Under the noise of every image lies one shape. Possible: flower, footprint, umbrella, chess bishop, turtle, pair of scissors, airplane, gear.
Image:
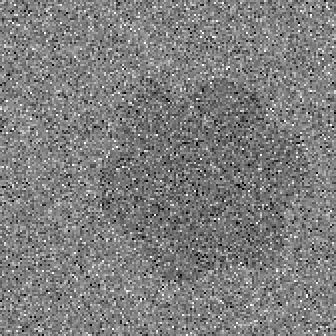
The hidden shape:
flower
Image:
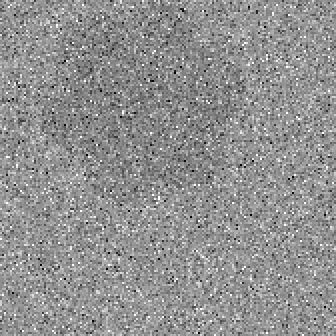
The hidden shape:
flower
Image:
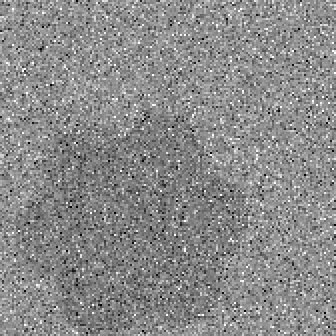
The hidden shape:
flower
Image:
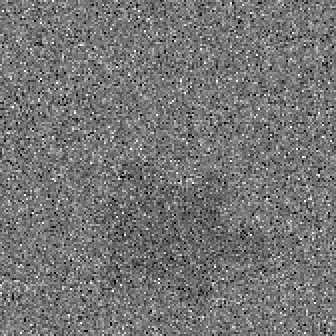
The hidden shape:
turtle
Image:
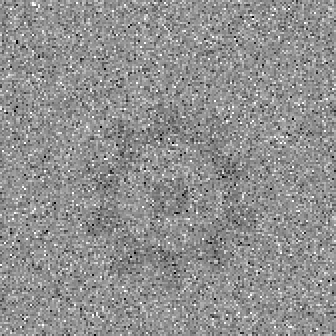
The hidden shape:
gear
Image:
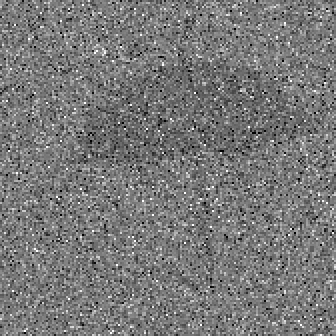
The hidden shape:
umbrella
